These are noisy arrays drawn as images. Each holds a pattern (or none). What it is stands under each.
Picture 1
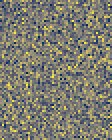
only noise
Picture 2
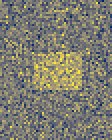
one block
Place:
centre
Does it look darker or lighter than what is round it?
lighter
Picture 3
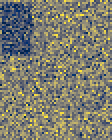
one block
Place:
top left
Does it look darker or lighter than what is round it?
darker
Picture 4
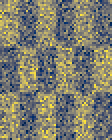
a checkerboard
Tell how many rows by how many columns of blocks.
3 by 6
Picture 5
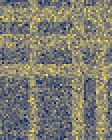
bands of rows crossing bands of columns
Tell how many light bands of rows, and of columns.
3 and 3
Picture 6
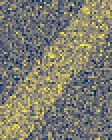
a diagonal band
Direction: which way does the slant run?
bottom left to top right
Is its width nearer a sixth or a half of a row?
a half
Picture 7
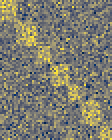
blocks along the diagonal
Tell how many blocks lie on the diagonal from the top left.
7
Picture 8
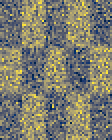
a checkerboard
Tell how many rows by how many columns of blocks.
3 by 5
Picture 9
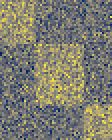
blocks along the diagonal
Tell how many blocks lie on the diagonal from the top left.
3
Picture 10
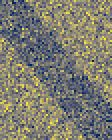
a diagonal band
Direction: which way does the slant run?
top left to bottom right
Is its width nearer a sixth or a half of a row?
a half
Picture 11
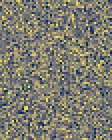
only noise
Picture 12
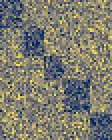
blocks along the diagonal
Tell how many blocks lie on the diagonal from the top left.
5
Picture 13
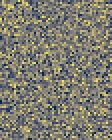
only noise
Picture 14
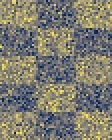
a checkerboard
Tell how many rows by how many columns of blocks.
5 by 3
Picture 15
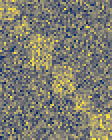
blocks along the diagonal
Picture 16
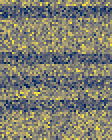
bands of rows
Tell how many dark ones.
4
